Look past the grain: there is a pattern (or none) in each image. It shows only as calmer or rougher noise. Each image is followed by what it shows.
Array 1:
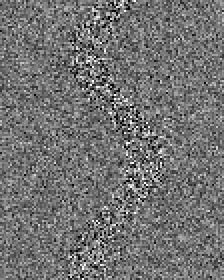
a wavy band
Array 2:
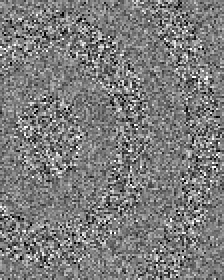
rings round one point
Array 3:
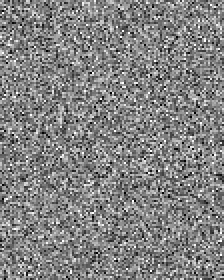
only noise
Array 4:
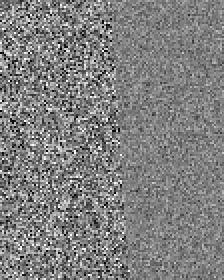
a sharp edge
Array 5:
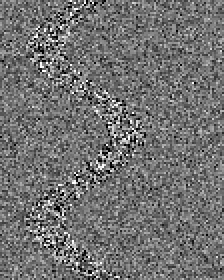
a wavy band
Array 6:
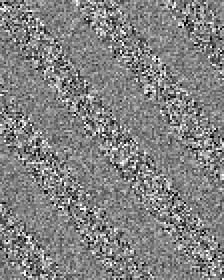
diagonal stripes
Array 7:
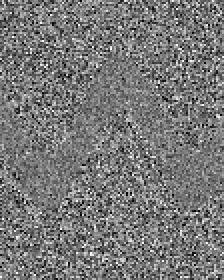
a wavy band
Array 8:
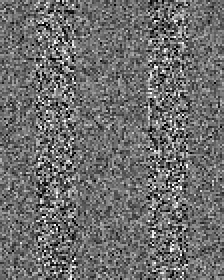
vertical stripes
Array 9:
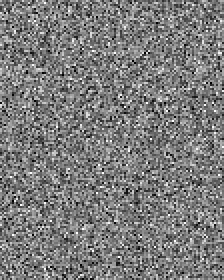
only noise
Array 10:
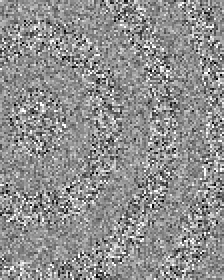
rings round one point
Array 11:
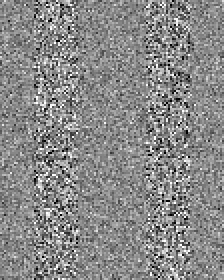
vertical stripes
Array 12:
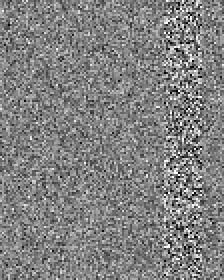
one vertical stripe
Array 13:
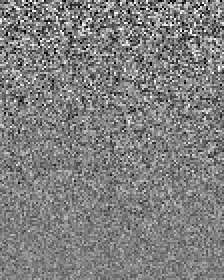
a smooth slope
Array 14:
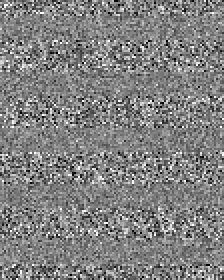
horizontal stripes
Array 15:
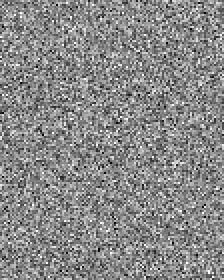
only noise
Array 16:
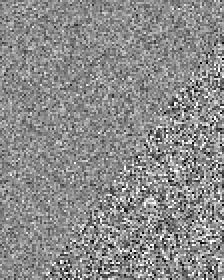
a sharp edge
